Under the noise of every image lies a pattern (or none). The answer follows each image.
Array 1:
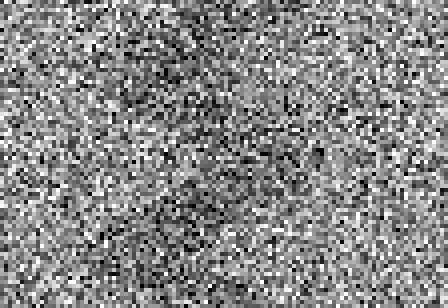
a wavy band
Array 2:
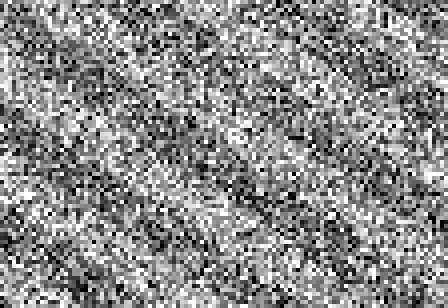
diagonal stripes
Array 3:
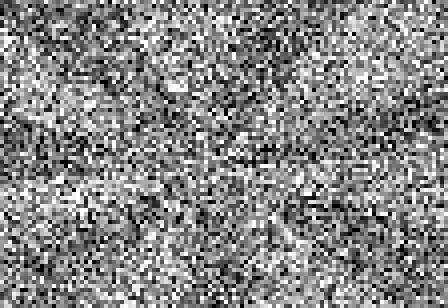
spokes from one point
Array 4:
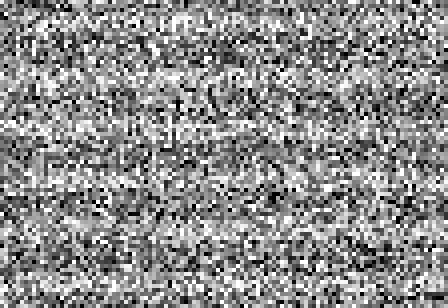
horizontal stripes
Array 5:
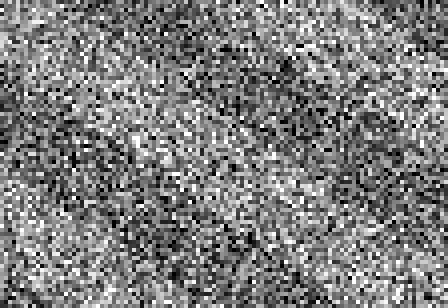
diagonal stripes
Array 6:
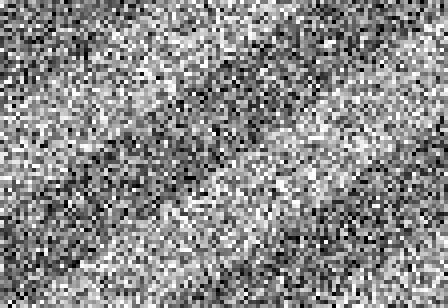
diagonal stripes
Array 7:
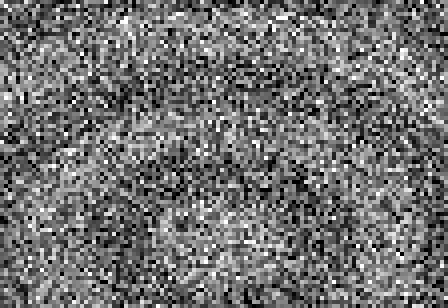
rings round one point
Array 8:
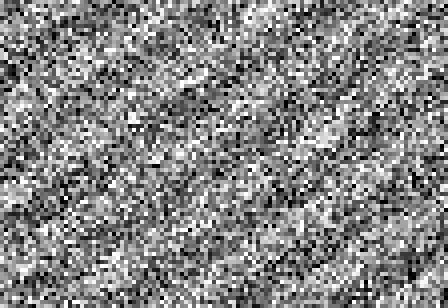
diagonal stripes
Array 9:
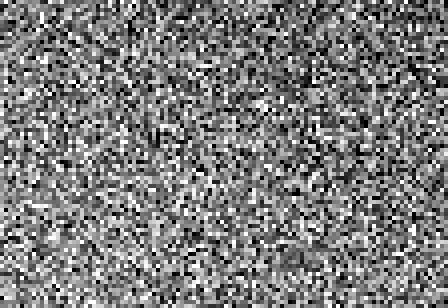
a smooth slope
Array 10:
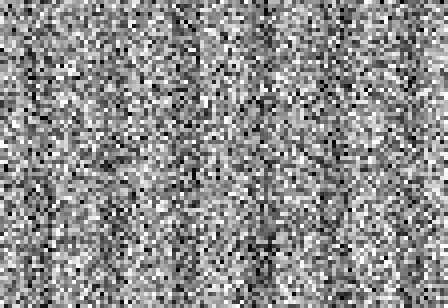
vertical stripes
